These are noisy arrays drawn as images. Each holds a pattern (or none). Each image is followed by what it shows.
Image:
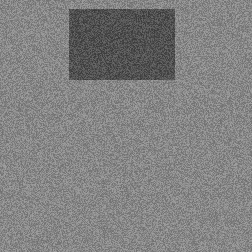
one block
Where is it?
top middle
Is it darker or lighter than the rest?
darker
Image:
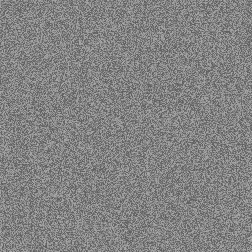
only noise
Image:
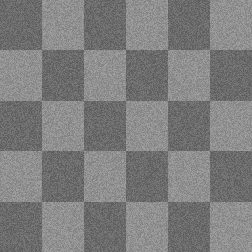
a checkerboard
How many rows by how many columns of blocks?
5 by 6
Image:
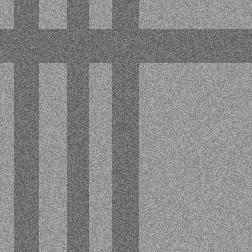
bands of rows crossing bands of columns
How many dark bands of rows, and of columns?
1 and 3
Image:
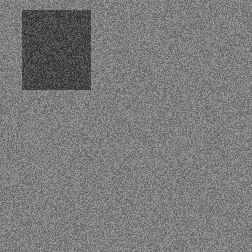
one block
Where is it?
top left
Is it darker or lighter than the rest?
darker
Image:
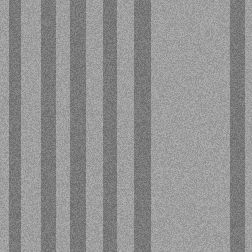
bands of columns
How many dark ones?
6
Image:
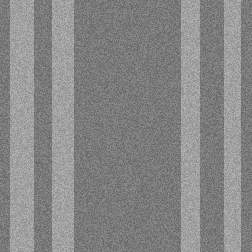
bands of columns
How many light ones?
4
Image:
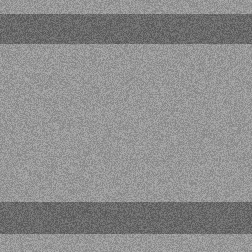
bands of rows
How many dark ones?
2
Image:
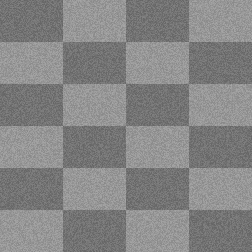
a checkerboard
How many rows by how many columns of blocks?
6 by 4
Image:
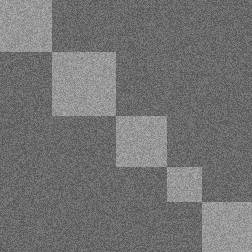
blocks along the diagonal
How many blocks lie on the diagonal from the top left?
5
